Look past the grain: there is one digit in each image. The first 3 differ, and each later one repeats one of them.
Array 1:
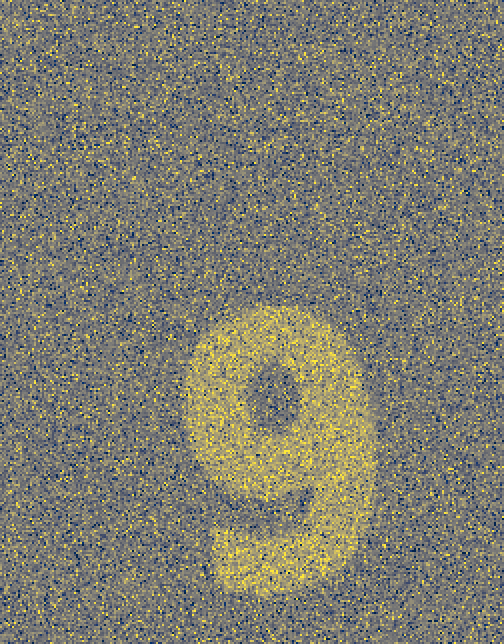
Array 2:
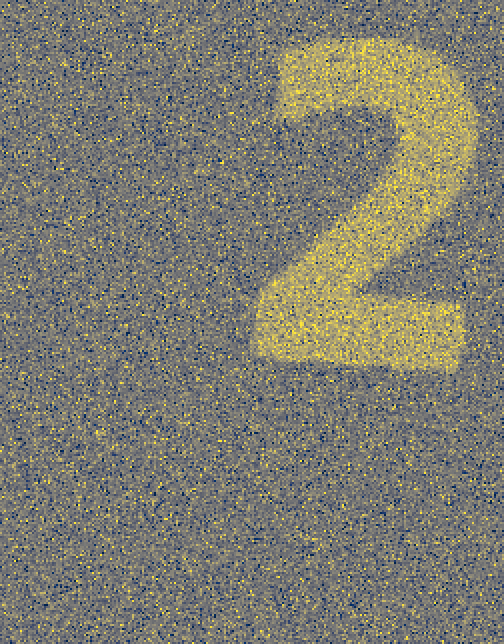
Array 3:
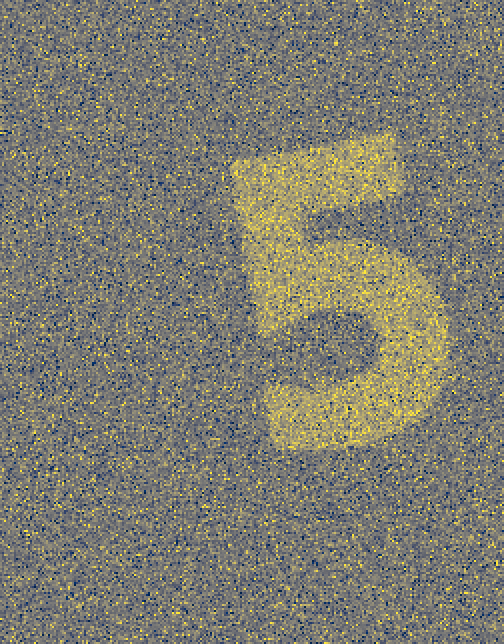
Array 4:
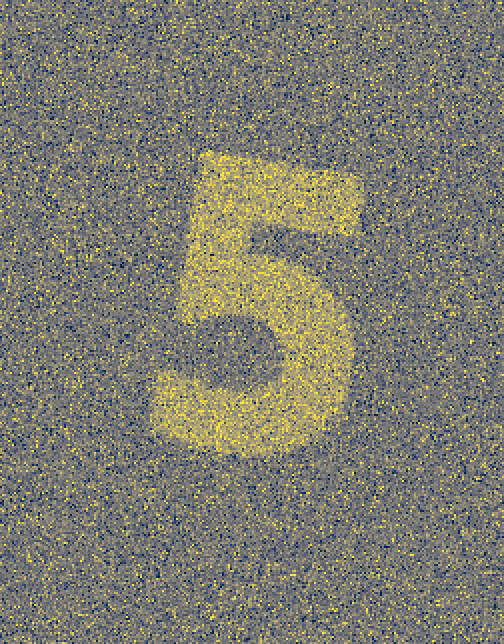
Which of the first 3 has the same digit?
3
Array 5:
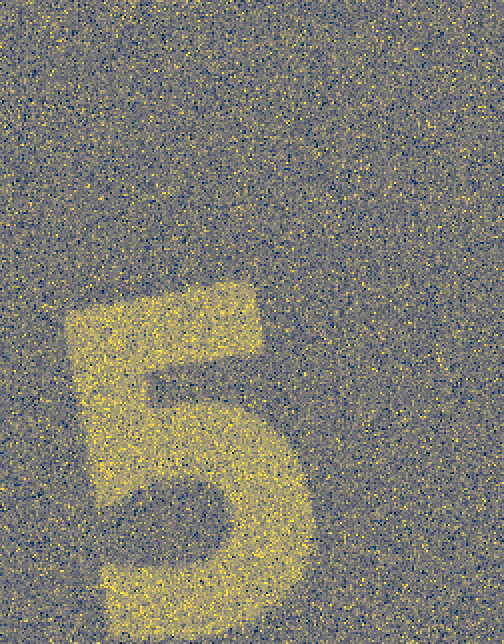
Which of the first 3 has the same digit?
3
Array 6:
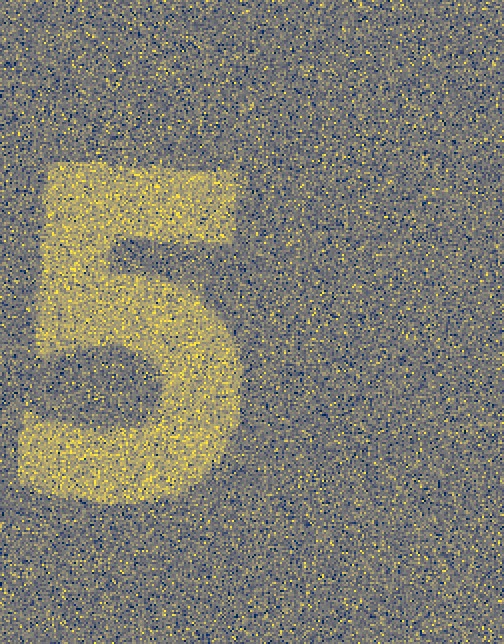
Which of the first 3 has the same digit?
3
